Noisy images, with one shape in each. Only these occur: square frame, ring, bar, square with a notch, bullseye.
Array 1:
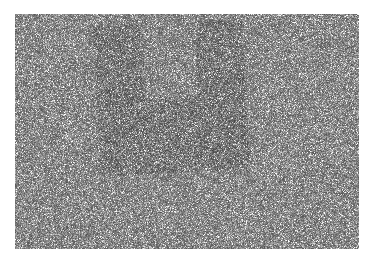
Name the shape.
square with a notch
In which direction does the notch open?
up
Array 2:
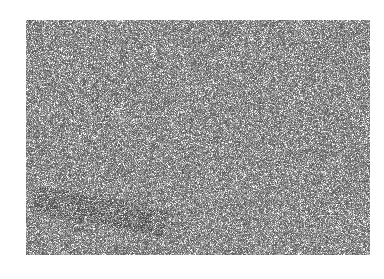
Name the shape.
bar
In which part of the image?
bottom left
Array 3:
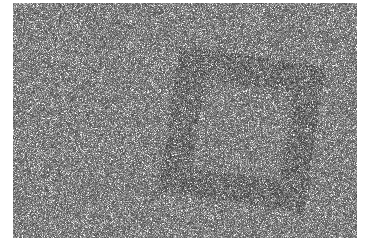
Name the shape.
square frame
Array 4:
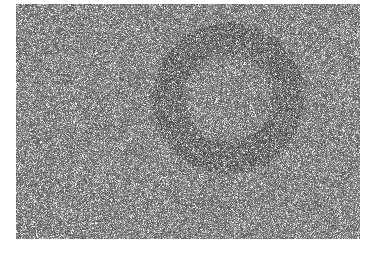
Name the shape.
ring
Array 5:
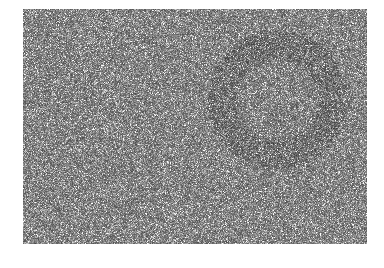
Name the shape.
ring
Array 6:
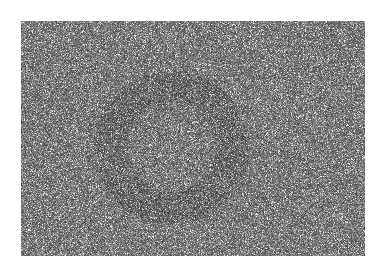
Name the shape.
ring
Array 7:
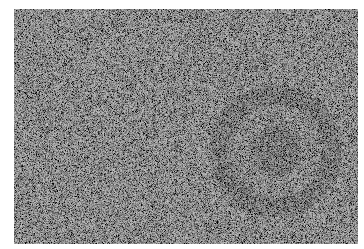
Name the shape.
bullseye
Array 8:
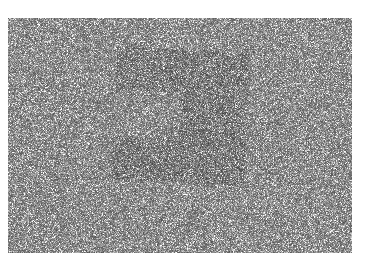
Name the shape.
square with a notch
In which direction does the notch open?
left
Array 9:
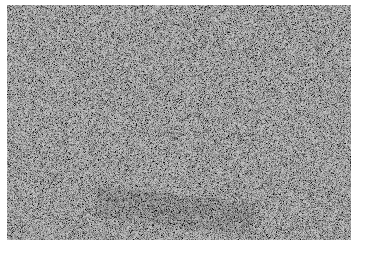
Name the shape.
bar
